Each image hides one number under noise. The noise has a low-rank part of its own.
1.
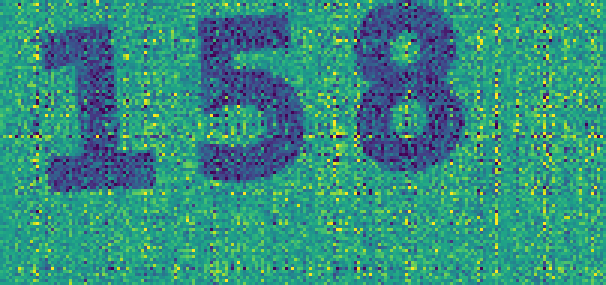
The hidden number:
158
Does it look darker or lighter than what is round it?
darker
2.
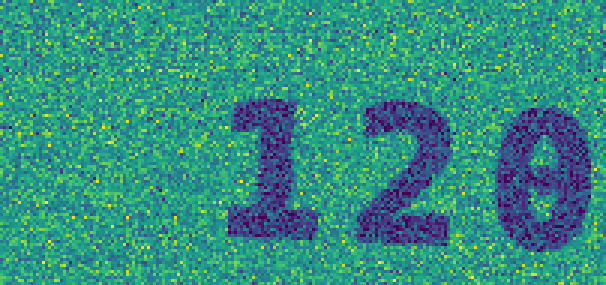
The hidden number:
120
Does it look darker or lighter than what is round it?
darker
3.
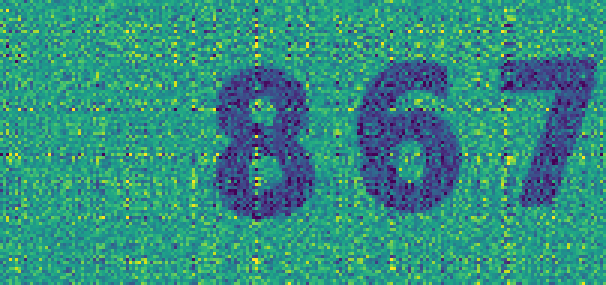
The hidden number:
867
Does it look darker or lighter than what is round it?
darker
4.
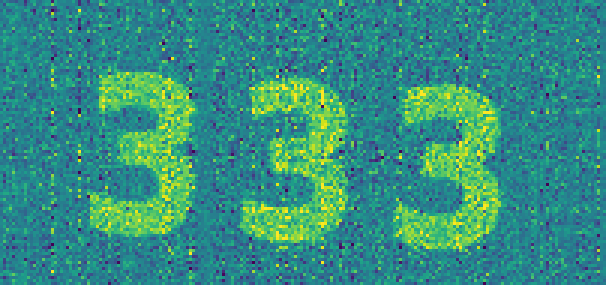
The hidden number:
333
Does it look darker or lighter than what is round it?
lighter
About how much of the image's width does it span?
two thirds
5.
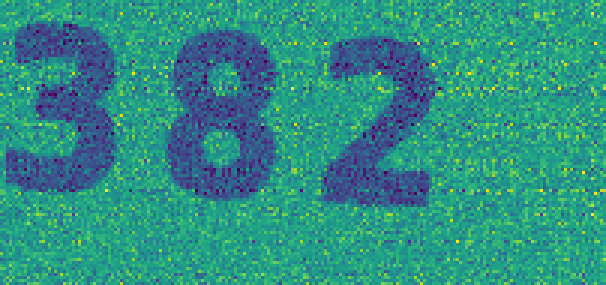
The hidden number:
382
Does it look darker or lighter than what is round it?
darker
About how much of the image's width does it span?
two thirds
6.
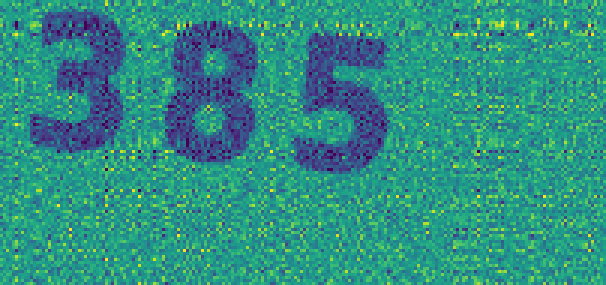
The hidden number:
385
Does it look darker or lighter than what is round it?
darker
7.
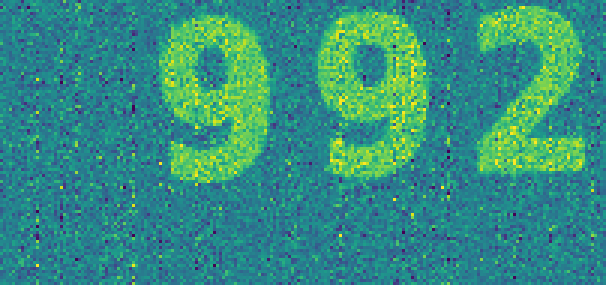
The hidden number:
992
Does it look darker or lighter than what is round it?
lighter
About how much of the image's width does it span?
two thirds
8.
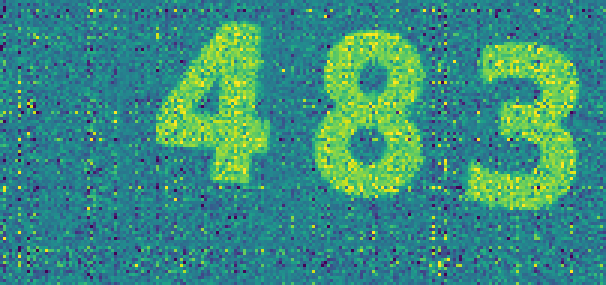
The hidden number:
483
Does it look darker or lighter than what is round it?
lighter
